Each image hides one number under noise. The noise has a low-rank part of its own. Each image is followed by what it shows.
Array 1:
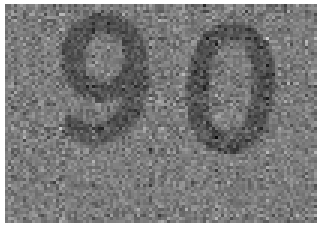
90
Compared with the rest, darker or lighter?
darker
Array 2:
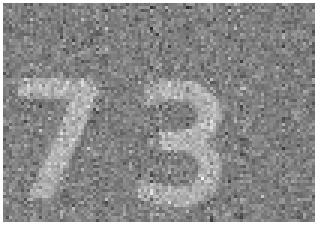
73
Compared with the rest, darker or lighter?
lighter
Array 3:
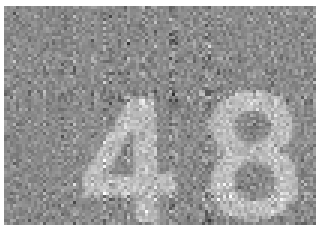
48
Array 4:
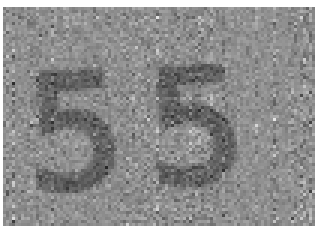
55
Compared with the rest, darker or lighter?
darker
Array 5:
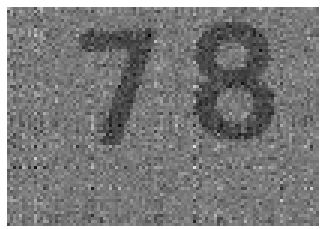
78
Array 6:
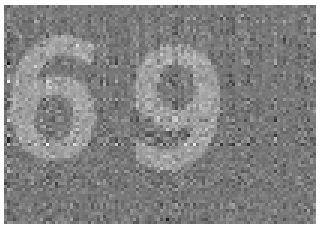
69
